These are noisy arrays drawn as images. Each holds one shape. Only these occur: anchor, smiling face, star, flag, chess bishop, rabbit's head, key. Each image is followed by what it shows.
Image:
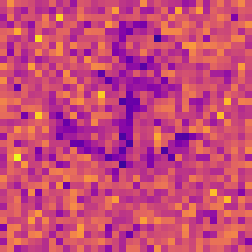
anchor
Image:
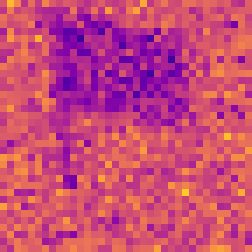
flag
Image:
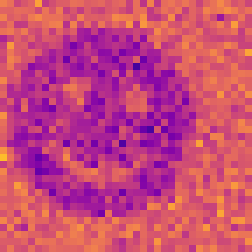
smiling face
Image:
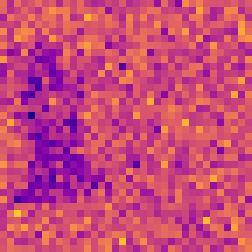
chess bishop
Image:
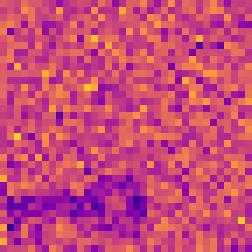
key
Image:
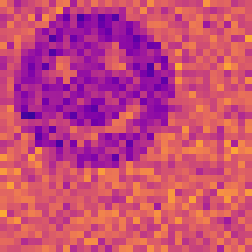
smiling face
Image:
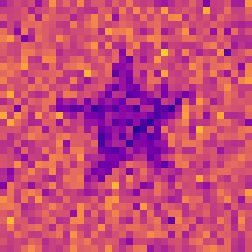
star
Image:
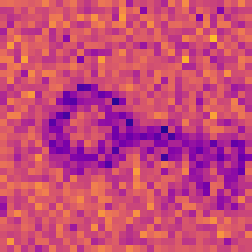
key
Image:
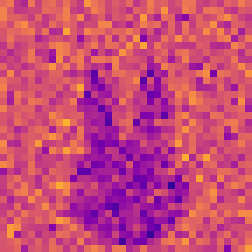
rabbit's head
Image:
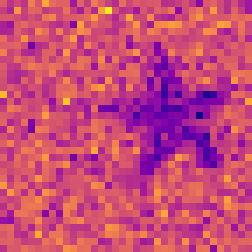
star
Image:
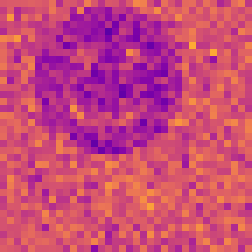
smiling face
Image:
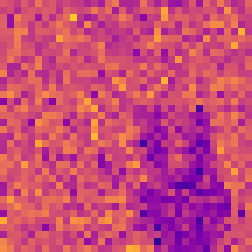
rabbit's head
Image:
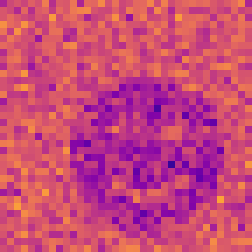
smiling face
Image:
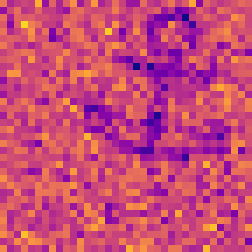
anchor
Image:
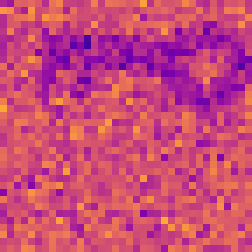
key
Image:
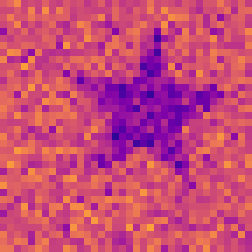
star
